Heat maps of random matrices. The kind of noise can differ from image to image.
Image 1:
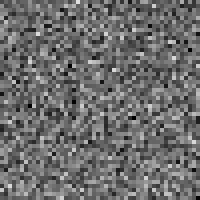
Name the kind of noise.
independent entries
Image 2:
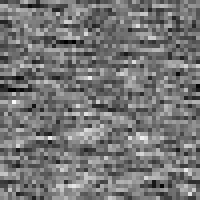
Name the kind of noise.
streaked along the rows
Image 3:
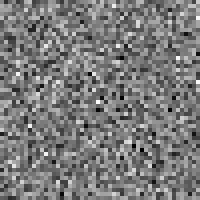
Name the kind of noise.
independent entries
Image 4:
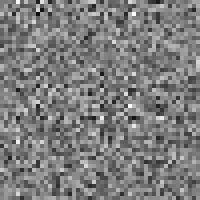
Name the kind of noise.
low rank plus noise
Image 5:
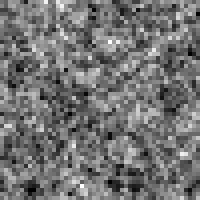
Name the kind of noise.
blotchy
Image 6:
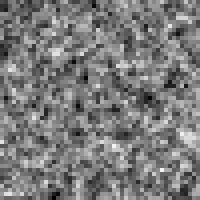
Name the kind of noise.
blotchy
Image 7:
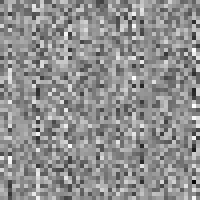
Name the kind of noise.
columns of uneven size
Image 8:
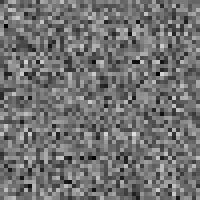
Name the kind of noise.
low rank plus noise
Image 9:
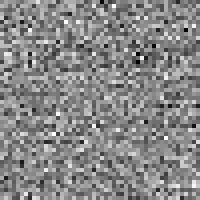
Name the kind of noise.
low rank plus noise
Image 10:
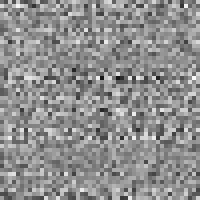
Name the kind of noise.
rows of uneven size
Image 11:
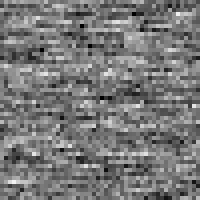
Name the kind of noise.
streaked along the rows
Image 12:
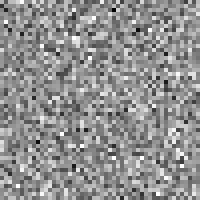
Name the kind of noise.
independent entries
